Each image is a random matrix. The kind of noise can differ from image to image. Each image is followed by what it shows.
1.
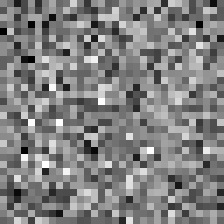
independent entries
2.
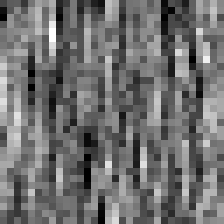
streaked along the columns
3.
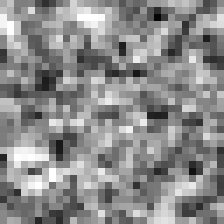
blotchy
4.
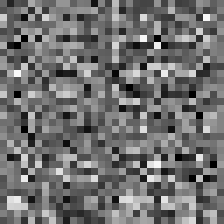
low rank plus noise
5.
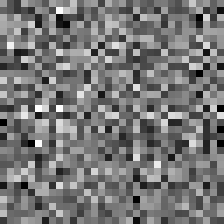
low rank plus noise
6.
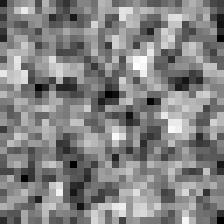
blotchy
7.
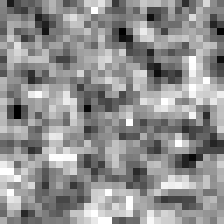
blotchy
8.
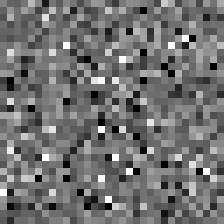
heavy tails
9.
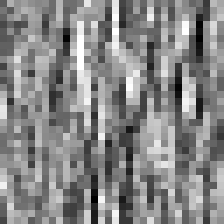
streaked along the columns
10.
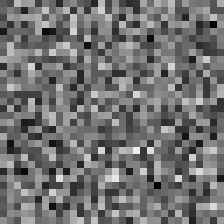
independent entries
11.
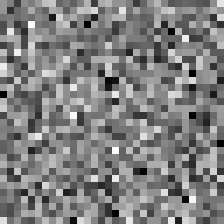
independent entries
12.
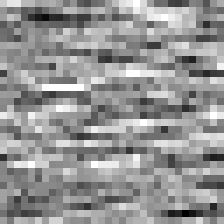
streaked along the rows
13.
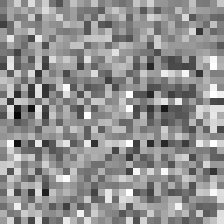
low rank plus noise
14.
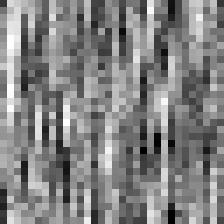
streaked along the columns
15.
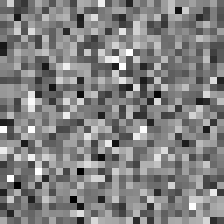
independent entries
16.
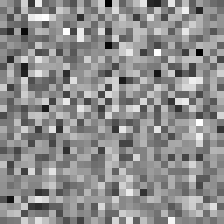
low rank plus noise
